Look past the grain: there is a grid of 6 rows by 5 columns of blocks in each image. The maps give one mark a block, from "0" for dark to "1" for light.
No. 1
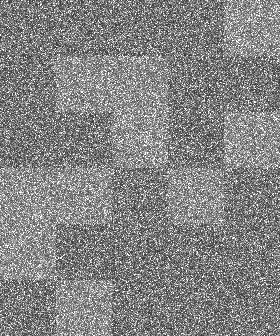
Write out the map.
00001
01100
00101
11010
10000
01000
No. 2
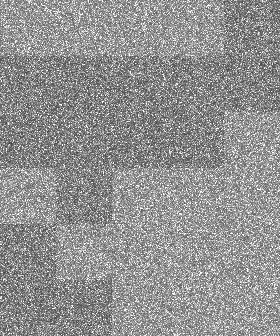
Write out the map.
11110
00000
00001
10111
01111
00111
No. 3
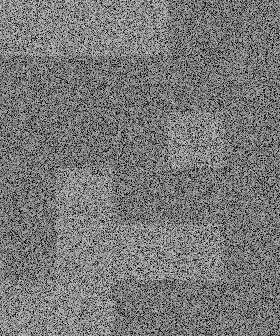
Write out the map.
11100
00000
00010
01000
01110
11000
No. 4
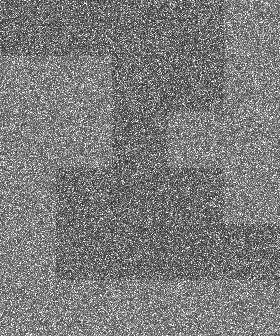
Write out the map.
00001
11001
11011
10001
10000
11111
